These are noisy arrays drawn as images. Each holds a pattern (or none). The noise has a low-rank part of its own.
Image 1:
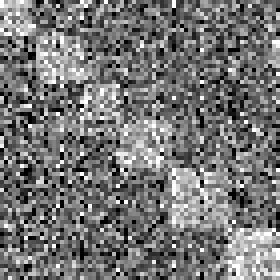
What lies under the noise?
blocks along the diagonal
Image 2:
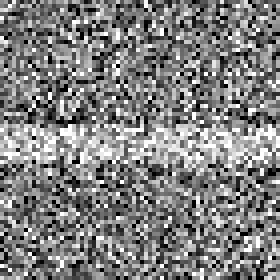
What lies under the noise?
one band of rows
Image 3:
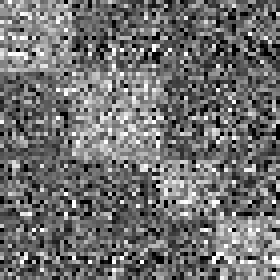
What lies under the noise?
blocks along the diagonal
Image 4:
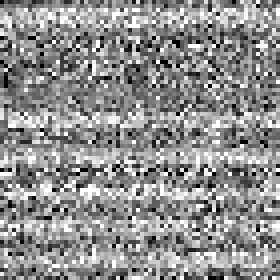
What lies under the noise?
bands of rows
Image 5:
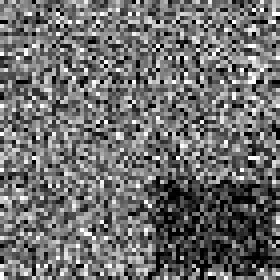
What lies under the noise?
one block
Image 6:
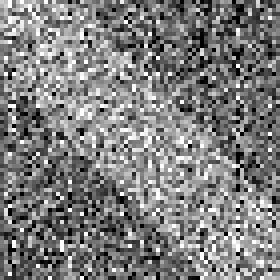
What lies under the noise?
a diagonal band
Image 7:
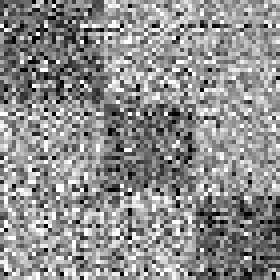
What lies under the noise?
blocks along the diagonal
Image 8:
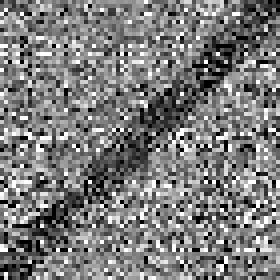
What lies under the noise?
a diagonal band
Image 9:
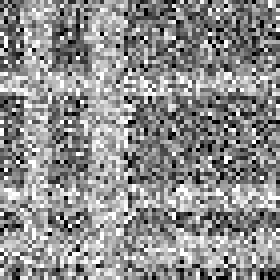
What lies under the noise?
bands of rows crossing bands of columns
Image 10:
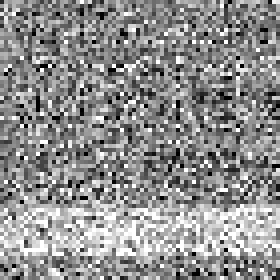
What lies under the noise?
one band of rows
